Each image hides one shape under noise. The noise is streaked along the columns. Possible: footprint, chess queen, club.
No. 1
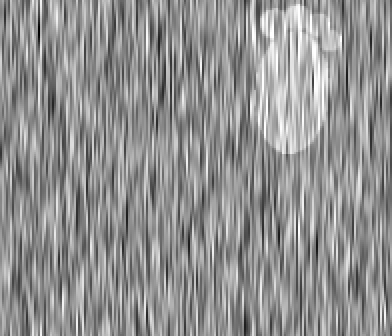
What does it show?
light footprint, top right
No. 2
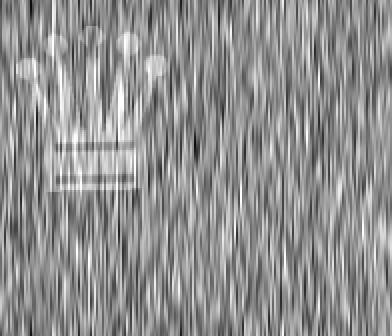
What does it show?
light chess queen
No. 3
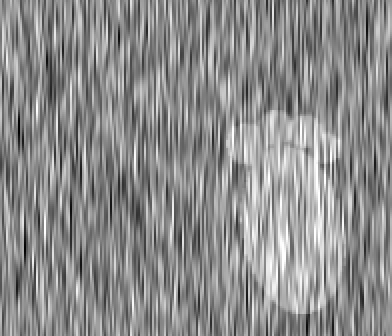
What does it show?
light footprint
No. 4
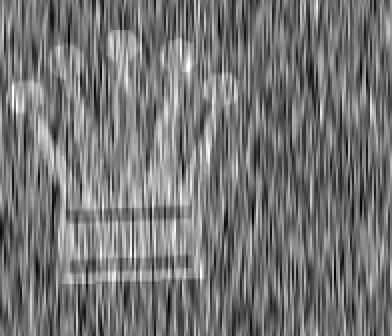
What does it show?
light chess queen
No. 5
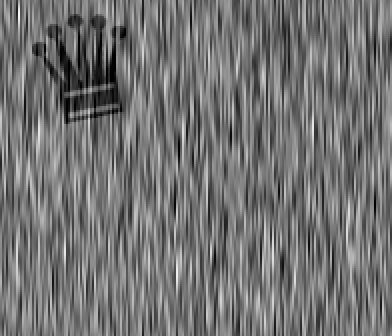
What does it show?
dark chess queen, top left
